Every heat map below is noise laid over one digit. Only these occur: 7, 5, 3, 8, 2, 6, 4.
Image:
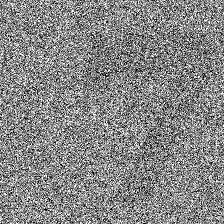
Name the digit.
7
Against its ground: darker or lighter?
darker
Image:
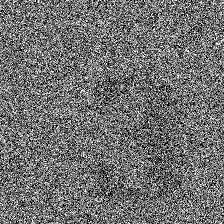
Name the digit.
3
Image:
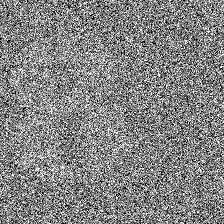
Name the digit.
8
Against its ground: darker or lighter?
lighter
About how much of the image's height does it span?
two thirds
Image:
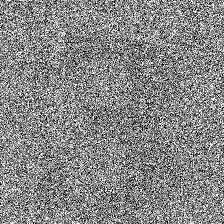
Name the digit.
3
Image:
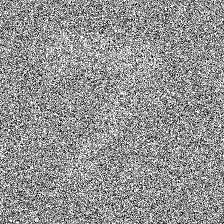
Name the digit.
7
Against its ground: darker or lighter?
lighter
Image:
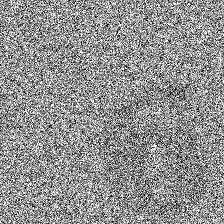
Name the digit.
6
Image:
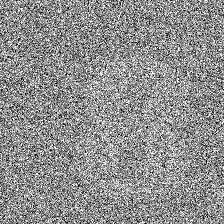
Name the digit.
8
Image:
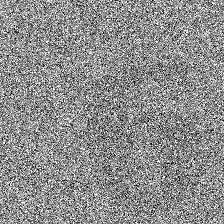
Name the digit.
6
